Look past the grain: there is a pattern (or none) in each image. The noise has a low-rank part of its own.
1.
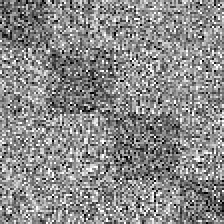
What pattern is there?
blocks along the diagonal
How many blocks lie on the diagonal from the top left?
4
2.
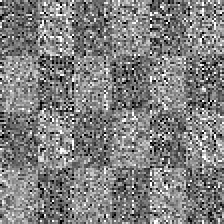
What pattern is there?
a checkerboard
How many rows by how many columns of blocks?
4 by 6
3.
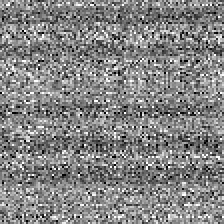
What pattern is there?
bands of rows
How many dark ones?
5
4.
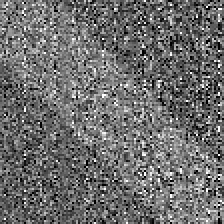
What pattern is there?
a diagonal band
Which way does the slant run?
top left to bottom right
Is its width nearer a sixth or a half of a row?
a half
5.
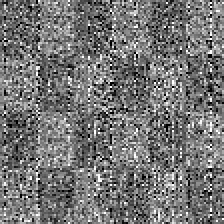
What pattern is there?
a checkerboard
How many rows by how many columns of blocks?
4 by 6
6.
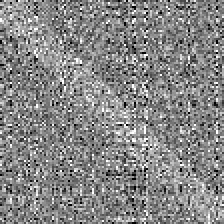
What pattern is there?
a diagonal band
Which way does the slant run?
top left to bottom right
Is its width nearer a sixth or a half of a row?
a sixth
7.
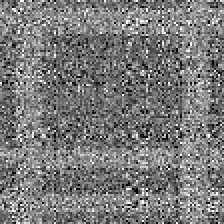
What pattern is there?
bands of rows crossing bands of columns
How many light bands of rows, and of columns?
3 and 2
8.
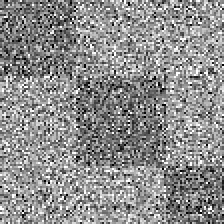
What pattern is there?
blocks along the diagonal
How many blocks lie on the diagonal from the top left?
3
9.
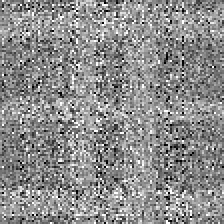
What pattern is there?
bands of rows crossing bands of columns
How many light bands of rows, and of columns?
3 and 2
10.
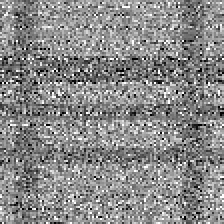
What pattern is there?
bands of rows crossing bands of columns
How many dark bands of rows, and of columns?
3 and 2
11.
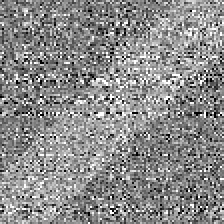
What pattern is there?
a diagonal band
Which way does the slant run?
bottom left to top right
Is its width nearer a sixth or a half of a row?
a half
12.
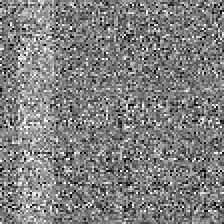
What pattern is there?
one band of columns
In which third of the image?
left
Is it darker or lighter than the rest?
lighter
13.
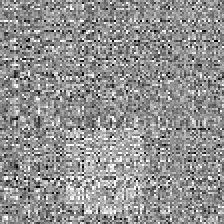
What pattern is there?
one block
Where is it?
bottom middle
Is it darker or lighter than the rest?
lighter
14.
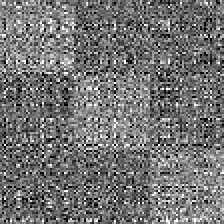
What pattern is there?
blocks along the diagonal
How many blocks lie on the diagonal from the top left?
3
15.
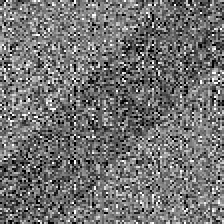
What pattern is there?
a diagonal band
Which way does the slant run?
bottom left to top right
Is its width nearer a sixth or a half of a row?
a half
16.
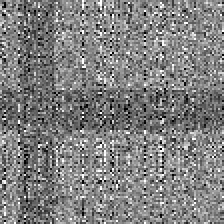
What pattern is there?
bands of rows crossing bands of columns
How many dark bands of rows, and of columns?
1 and 1
